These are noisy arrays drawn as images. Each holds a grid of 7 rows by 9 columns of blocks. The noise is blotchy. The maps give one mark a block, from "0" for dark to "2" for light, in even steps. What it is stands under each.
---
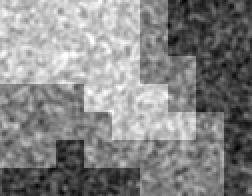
2 2 2 2 2 1 0 0 0
2 2 2 2 2 1 0 0 0
2 2 2 2 2 1 1 0 0
1 1 1 2 2 2 1 0 0
1 1 1 1 2 2 2 1 0
1 1 0 1 1 1 1 1 0
0 0 0 0 0 1 1 1 0
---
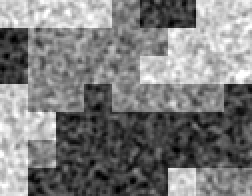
2 2 2 2 1 0 0 2 2
0 1 1 1 1 1 2 2 2
0 1 1 1 1 2 2 2 2
2 1 1 0 1 1 1 1 0
2 2 0 0 0 0 0 0 0
2 1 0 0 0 0 0 0 0
2 0 0 0 0 0 2 1 1
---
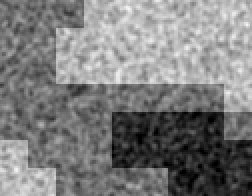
1 1 1 2 2 2 2 2 2
1 1 2 2 2 2 2 2 2
1 1 2 2 2 2 2 2 2
1 1 1 1 1 1 1 1 2
1 1 1 1 0 0 0 0 1
2 1 1 1 0 0 0 0 0
2 2 1 1 1 1 0 0 0
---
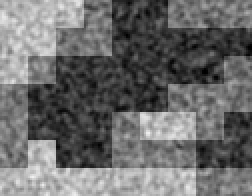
2 2 2 1 0 0 1 1 1
2 2 1 1 0 0 0 0 0
2 1 0 0 0 0 0 0 1
1 0 0 0 0 0 1 1 1
1 0 0 0 1 2 2 1 0
1 2 0 0 1 1 1 0 0
2 2 2 2 2 2 2 1 1
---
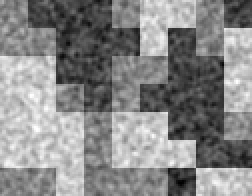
1 0 0 0 1 2 2 1 0
1 1 0 0 0 2 0 1 2
2 2 0 0 1 1 0 0 2
2 2 1 0 1 0 0 0 2
2 2 2 1 2 2 0 0 1
2 2 2 1 2 2 2 0 0
1 1 2 1 1 1 0 2 2
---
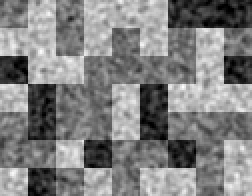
1 2 1 2 2 2 0 0 0
2 2 1 2 1 2 1 2 1
0 2 2 1 1 1 1 2 0
2 0 1 1 2 0 2 2 2
1 0 1 1 2 0 1 1 1
1 1 2 0 1 1 0 1 2
2 0 1 2 1 2 2 1 2
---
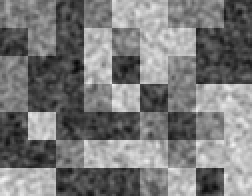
1 1 0 1 2 2 1 1 0
0 1 0 2 1 2 2 0 0
1 0 0 2 0 2 1 0 0
1 0 0 1 2 0 1 2 2
0 2 0 0 0 1 0 1 2
0 0 1 2 2 2 1 2 2
2 2 0 0 0 1 2 0 2
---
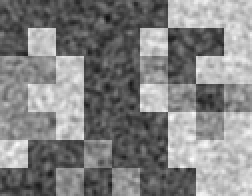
0 0 0 0 0 0 2 2 2
0 2 0 0 0 2 0 0 2
1 1 2 0 0 1 0 2 2
1 2 2 0 0 2 1 0 1
1 1 2 0 0 0 2 1 2
2 0 0 1 0 0 2 2 2
0 0 1 0 1 0 0 2 2
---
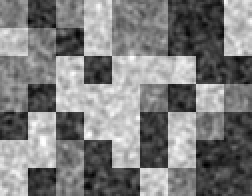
1 0 1 2 1 1 0 0 2
2 1 0 2 1 1 0 0 2
1 1 2 0 2 2 2 0 0
1 0 2 2 2 1 0 2 1
0 2 0 2 2 0 2 1 0
2 2 1 0 2 0 2 0 0
2 0 1 0 0 2 1 0 0
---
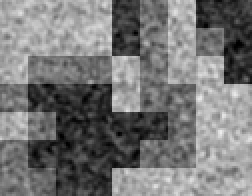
2 2 2 2 0 1 2 0 0
2 2 2 2 0 1 2 1 0
2 1 1 1 2 1 2 2 0
1 0 0 0 2 1 1 2 2
2 1 0 0 0 0 1 2 2
1 0 0 0 0 1 1 2 2
1 1 0 0 2 2 2 2 2
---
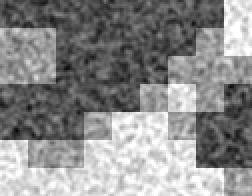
0 0 0 0 0 0 0 0 2
1 1 0 0 0 0 0 1 2
1 1 0 0 0 0 1 1 1
0 0 0 0 0 1 2 1 0
0 0 0 1 2 2 1 0 0
2 1 1 2 2 2 2 0 0
2 2 2 2 2 2 2 2 1
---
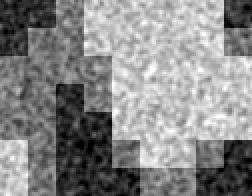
0 0 1 2 2 2 2 2 0
0 1 1 2 2 2 2 2 1
1 1 1 1 2 2 2 2 2
1 1 0 1 2 2 2 2 2
1 1 0 0 2 2 2 2 2
2 1 0 0 1 2 2 1 0
2 1 0 0 0 1 1 0 0
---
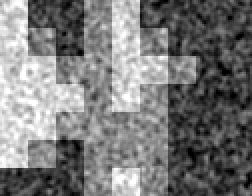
2 0 0 1 2 0 0 0 0
2 1 0 1 2 1 0 0 0
2 2 1 1 2 2 1 0 0
2 2 2 1 2 1 0 0 0
2 2 1 1 1 1 0 0 0
2 1 0 1 1 1 0 0 0
0 0 0 1 2 1 0 0 0
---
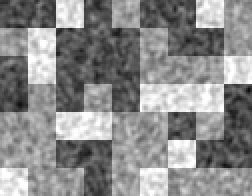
0 0 2 0 1 0 0 2 1
1 2 0 0 0 1 0 0 1
0 2 0 0 0 1 1 1 2
0 1 0 1 0 2 2 2 0
1 1 2 2 1 1 0 1 0
1 1 0 0 1 1 2 0 0
2 1 1 0 1 2 1 1 1
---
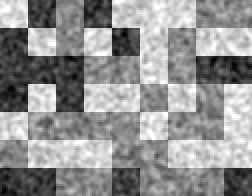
2 0 1 0 2 2 2 1 1
0 2 1 2 0 2 1 2 2
0 0 0 1 1 2 1 0 0
0 2 0 2 2 1 2 1 2
2 1 1 1 1 2 1 1 2
1 2 2 2 1 1 2 2 2
0 0 1 1 0 1 1 1 0
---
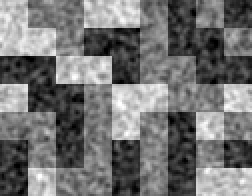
2 1 1 2 2 1 0 1 0
2 2 1 0 0 1 0 0 1
0 0 2 2 0 1 1 0 0
2 0 0 1 2 2 1 1 2
1 1 0 1 2 1 0 2 1
0 1 0 1 0 1 0 1 0
0 2 1 1 0 1 0 2 2
